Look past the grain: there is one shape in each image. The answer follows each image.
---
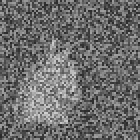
light chess knight
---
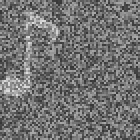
light musical note
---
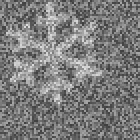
light snowflake
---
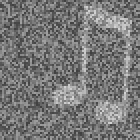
light pair of musical notes
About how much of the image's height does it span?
nearly all
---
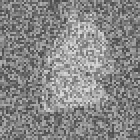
light chess knight
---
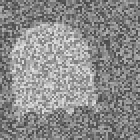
light ghost
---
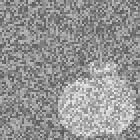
light apple
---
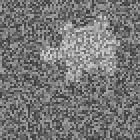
light turtle
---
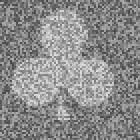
light club
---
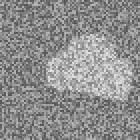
light cloud
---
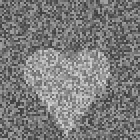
light heart
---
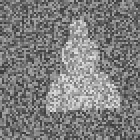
light chess pawn
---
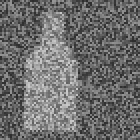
light bottle
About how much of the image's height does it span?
nearly all
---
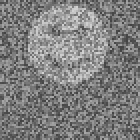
light smiling face
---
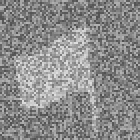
light flag
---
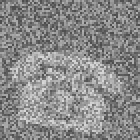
light telephone
